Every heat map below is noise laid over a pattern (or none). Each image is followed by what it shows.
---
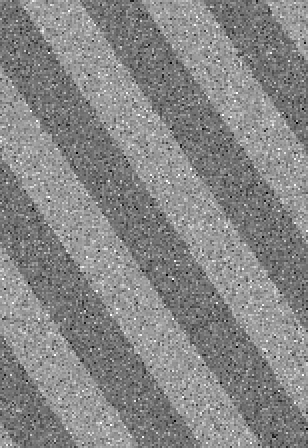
diagonal stripes
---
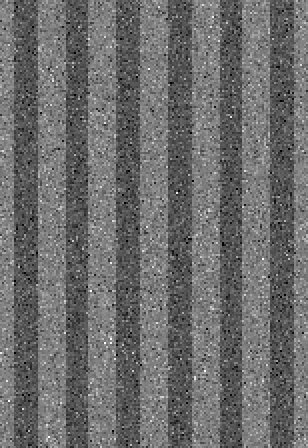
vertical stripes
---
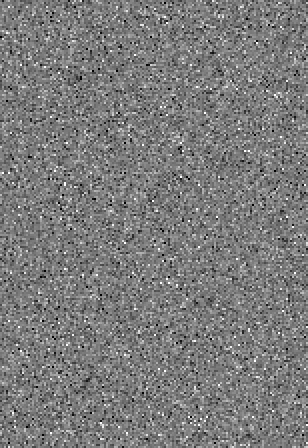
only noise
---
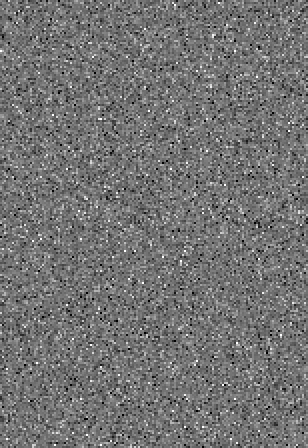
only noise
